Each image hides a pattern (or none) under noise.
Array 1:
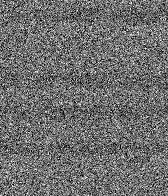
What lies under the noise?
bands of rows
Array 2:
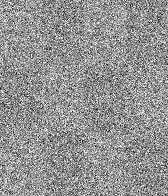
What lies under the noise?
a checkerboard
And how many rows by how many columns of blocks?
3 by 4
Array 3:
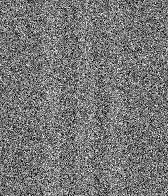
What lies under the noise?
bands of columns
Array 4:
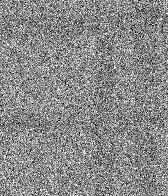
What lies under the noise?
bands of rows crossing bands of columns
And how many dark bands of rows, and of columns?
2 and 2
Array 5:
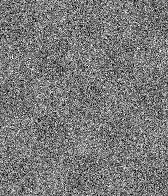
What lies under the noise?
a checkerboard
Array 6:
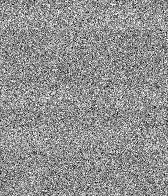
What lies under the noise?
bands of rows
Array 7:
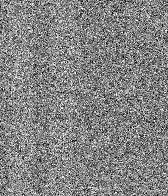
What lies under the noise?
bands of columns
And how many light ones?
2
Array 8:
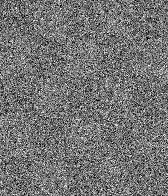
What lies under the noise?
a checkerboard
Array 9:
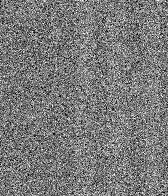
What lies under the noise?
bands of columns
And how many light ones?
3
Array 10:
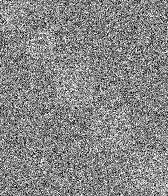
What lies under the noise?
blocks along the diagonal
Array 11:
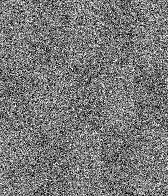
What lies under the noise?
a checkerboard
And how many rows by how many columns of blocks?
3 by 5
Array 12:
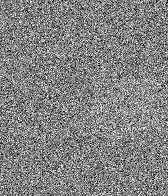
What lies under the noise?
one block
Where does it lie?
middle right
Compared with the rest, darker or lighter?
lighter
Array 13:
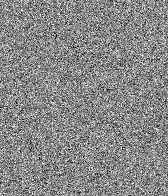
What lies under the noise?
only noise
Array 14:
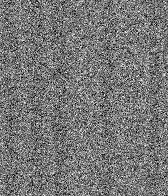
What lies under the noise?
bands of columns
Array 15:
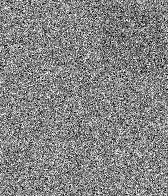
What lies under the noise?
one block
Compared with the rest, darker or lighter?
darker
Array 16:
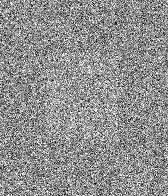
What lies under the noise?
one block
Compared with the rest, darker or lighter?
lighter
